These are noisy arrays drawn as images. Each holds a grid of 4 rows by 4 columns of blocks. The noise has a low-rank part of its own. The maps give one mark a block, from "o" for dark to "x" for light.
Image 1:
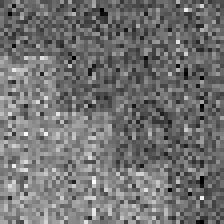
o o o o
x o o o
x x o o
x x x o
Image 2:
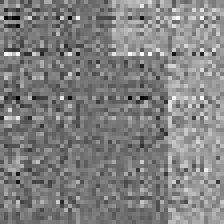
o o x x
o o o x
o o o x
o o o x
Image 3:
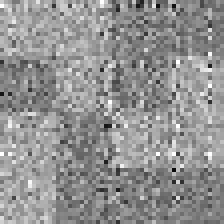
x x o o
o x o x
x o x x
x o o o
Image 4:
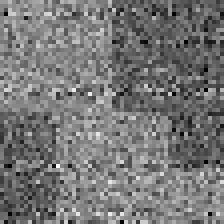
x x o o
x x o o
o x x o
o x x x
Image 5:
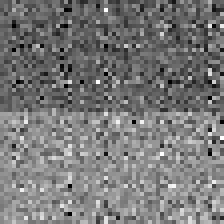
o o o o
o o o o
x x x x
x x x x
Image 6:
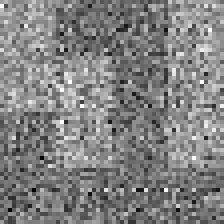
x o o x
x x o x
o x o x
o o o o
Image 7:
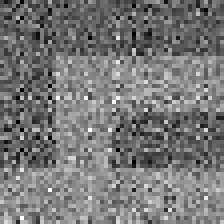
o o o o
o x x x
o x o o
x x x x
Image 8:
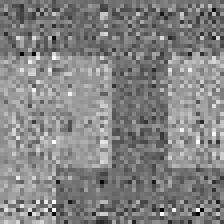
o o o o
x x o x
x x o x
x o o o
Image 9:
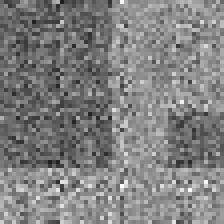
o o x x
o o x x
o o x o
x x x x
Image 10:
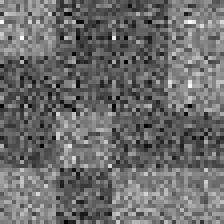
x o o x
o o o x
o x o o
x o x x
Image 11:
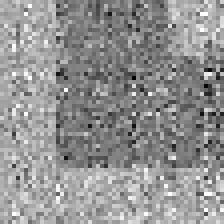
x o o x
x o o o
x o o o
x x x x
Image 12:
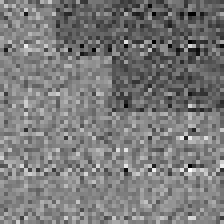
x o o o
x x o o
x x x x
x x x x
